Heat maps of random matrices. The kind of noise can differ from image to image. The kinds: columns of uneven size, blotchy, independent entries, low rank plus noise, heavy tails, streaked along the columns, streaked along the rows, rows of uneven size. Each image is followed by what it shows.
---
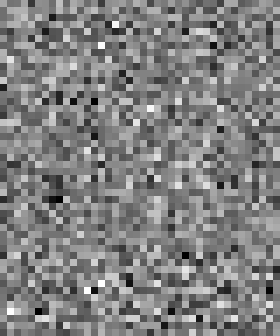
low rank plus noise
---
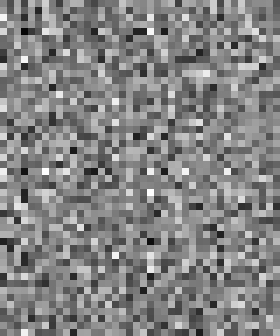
low rank plus noise
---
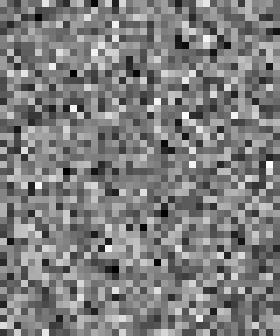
independent entries
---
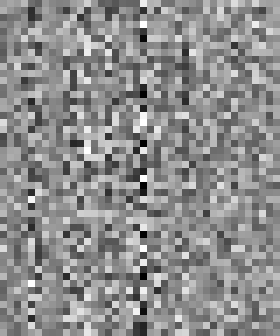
columns of uneven size
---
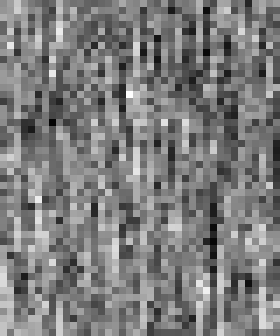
streaked along the columns
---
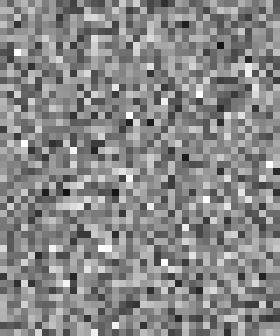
independent entries
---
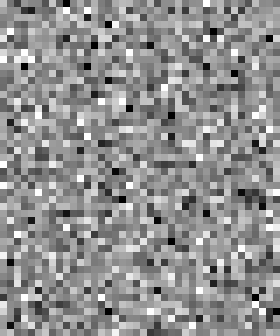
heavy tails
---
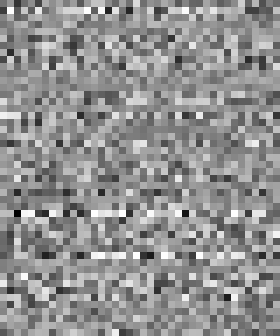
rows of uneven size
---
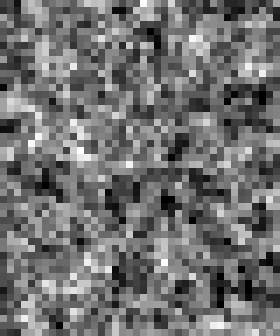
blotchy
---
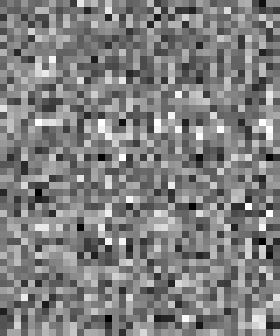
low rank plus noise
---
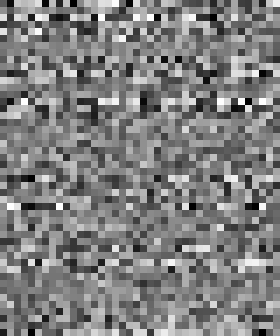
rows of uneven size
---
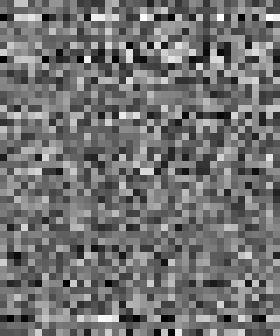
rows of uneven size
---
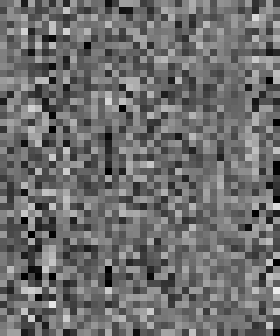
columns of uneven size
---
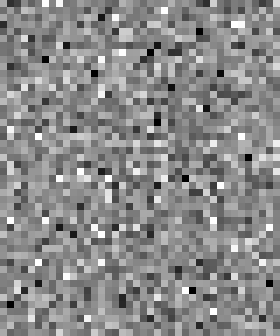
heavy tails
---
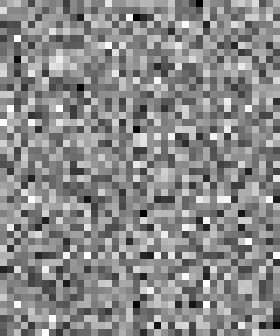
low rank plus noise
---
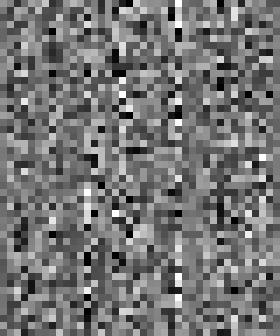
columns of uneven size
